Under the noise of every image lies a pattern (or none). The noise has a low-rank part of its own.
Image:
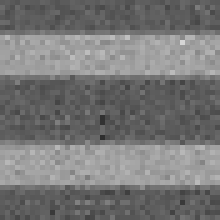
horizontal stripes
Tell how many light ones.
2
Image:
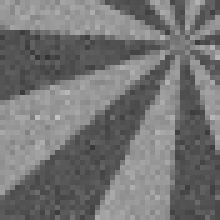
spokes from one point
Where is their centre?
top right
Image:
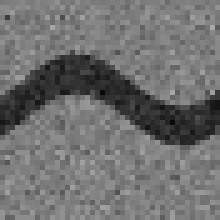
a wavy band
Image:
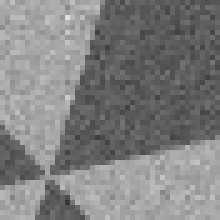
spokes from one point
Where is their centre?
bottom left
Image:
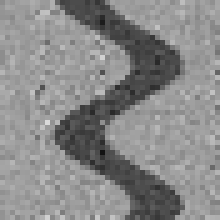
a wavy band
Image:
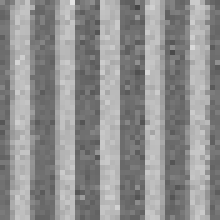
vertical stripes
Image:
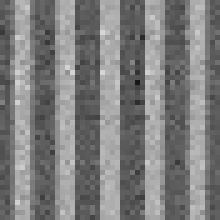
vertical stripes
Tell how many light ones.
5
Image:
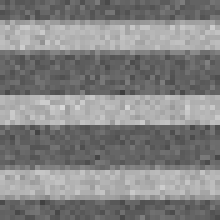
horizontal stripes
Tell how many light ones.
3
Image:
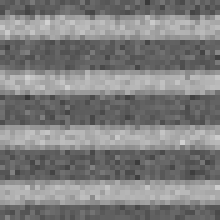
horizontal stripes
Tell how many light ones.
4
